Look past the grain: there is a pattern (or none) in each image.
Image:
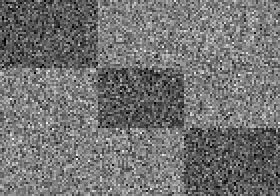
blocks along the diagonal
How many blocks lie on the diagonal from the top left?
3
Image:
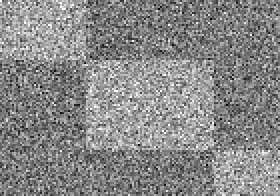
blocks along the diagonal
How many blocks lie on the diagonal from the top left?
3
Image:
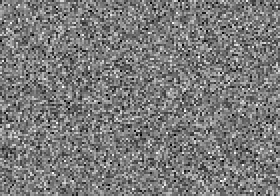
only noise
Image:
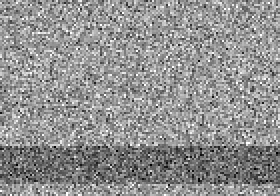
one band of rows
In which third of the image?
bottom
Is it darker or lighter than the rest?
darker
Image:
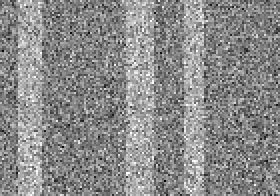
bands of columns
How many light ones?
3
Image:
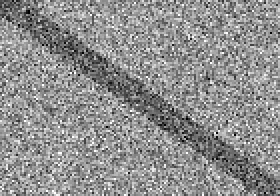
a diagonal band
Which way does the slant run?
top left to bottom right
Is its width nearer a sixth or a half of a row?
a sixth
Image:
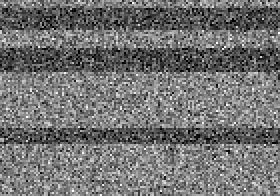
bands of rows
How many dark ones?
3
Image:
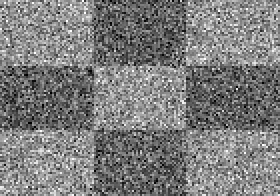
a checkerboard
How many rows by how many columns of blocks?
3 by 3
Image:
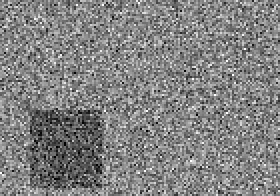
one block
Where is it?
bottom left
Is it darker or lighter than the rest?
darker
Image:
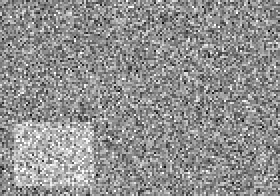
one block
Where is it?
bottom left
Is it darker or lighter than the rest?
lighter
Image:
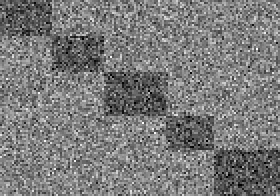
blocks along the diagonal
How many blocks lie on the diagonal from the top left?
5
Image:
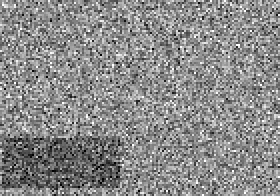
one block
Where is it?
bottom left
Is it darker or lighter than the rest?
darker
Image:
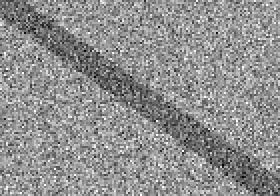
a diagonal band
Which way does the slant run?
top left to bottom right
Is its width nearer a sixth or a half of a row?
a sixth
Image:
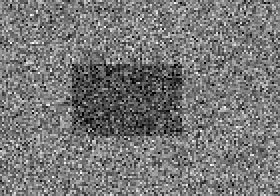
one block
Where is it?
centre
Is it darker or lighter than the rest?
darker
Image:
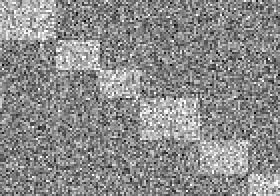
blocks along the diagonal
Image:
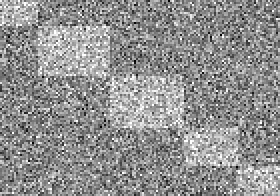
blocks along the diagonal
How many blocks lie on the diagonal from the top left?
5
